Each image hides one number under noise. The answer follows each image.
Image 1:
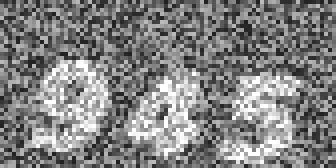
945
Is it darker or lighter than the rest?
lighter
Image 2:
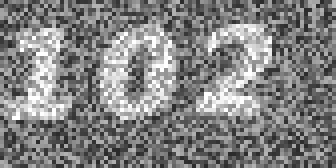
102
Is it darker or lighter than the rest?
lighter
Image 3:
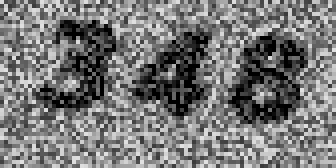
348
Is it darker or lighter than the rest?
darker
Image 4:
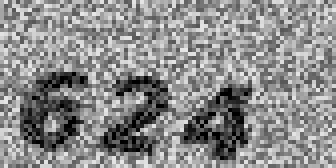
624
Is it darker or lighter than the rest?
darker
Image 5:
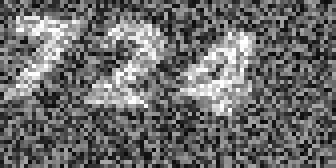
724
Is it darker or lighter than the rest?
lighter
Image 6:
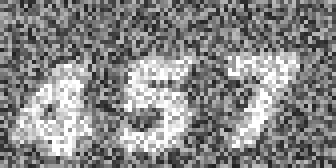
457
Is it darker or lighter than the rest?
lighter
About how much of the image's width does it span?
nearly all
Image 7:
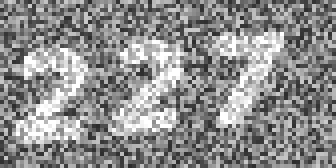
227
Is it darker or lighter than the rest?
lighter
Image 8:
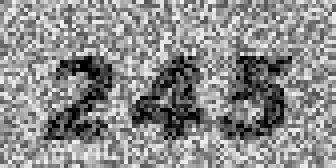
245
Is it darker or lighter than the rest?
darker
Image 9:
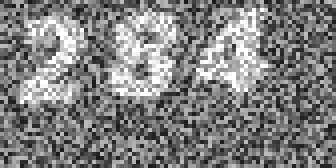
284
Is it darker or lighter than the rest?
lighter
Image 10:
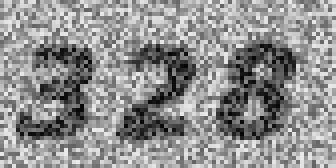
328
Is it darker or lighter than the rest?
darker
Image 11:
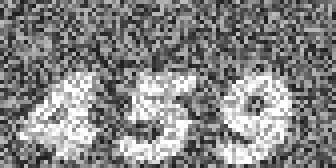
459
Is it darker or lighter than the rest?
lighter
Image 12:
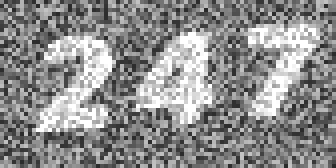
247
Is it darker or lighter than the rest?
lighter
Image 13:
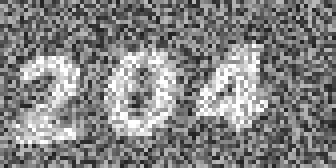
204
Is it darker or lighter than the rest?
lighter
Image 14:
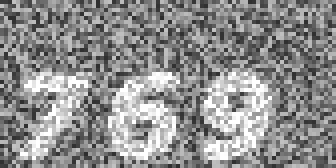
769
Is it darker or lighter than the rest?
lighter
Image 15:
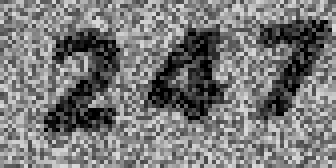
247
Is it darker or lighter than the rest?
darker
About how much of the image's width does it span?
nearly all
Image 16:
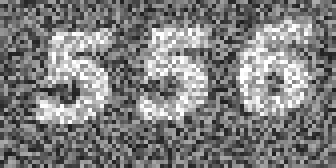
556
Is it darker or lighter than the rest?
lighter
